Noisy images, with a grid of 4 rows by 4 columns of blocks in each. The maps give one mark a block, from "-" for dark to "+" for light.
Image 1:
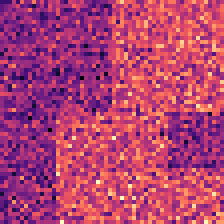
- - + +
- - + +
- + + -
- + + +
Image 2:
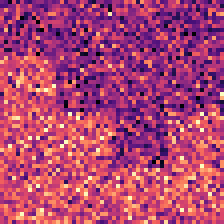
- - - -
+ - - -
+ + - +
+ + + +
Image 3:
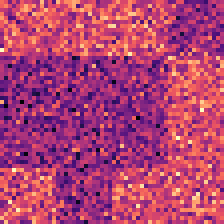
+ + + -
- - - +
- - - +
+ - + +
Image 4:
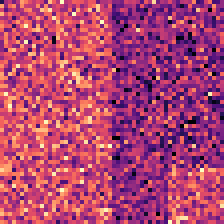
+ + - -
+ + - -
+ + - -
+ + - +
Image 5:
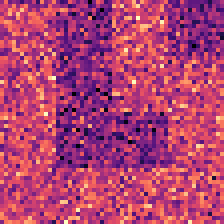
+ - + -
+ - + +
+ - - +
+ + + +
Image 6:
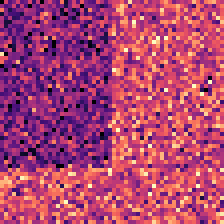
- - + +
- - + +
- - + +
+ + + +
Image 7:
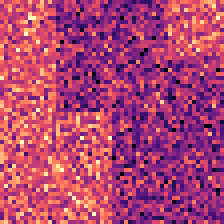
+ - - +
+ - - -
+ + - -
+ + - -
